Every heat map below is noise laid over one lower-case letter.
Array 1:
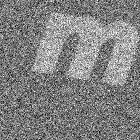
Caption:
light m
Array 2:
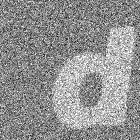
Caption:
light d
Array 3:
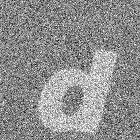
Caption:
light d
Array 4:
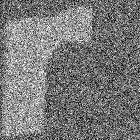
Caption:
light r
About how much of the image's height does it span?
nearly all
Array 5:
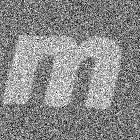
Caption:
light m
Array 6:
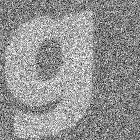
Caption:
light g
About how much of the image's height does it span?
nearly all
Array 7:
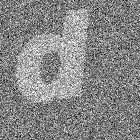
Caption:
light d
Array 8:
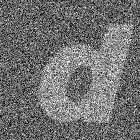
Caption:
light d
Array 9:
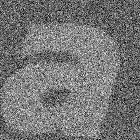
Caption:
light a
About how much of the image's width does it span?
nearly all
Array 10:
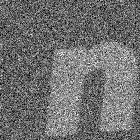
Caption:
light n
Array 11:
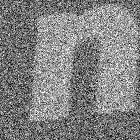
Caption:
light n
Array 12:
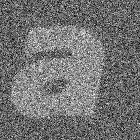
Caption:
light a
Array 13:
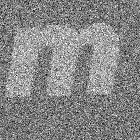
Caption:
light m
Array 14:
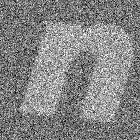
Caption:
light n
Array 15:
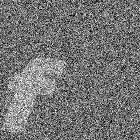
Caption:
light f
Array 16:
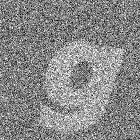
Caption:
light g
